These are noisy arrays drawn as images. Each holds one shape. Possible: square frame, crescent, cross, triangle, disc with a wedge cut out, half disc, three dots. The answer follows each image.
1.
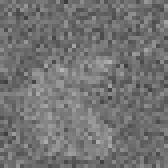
disc with a wedge cut out
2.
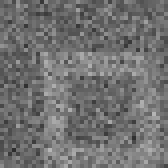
square frame
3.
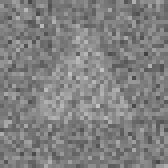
triangle
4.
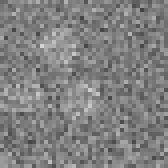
three dots
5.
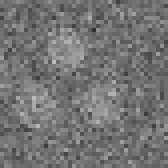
three dots
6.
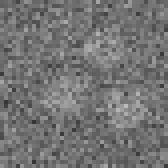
three dots
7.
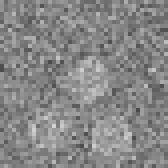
three dots
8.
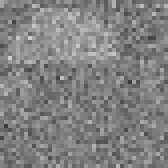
half disc
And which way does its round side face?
up
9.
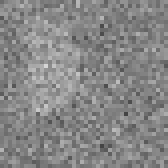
half disc
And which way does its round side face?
right
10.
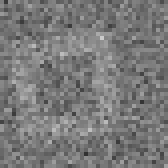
square frame
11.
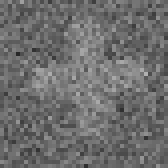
cross
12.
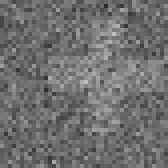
cross
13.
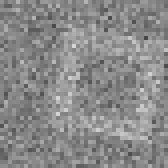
square frame
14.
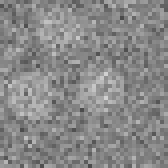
three dots
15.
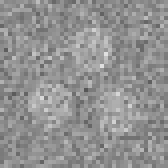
three dots
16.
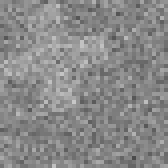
cross
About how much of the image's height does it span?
two thirds
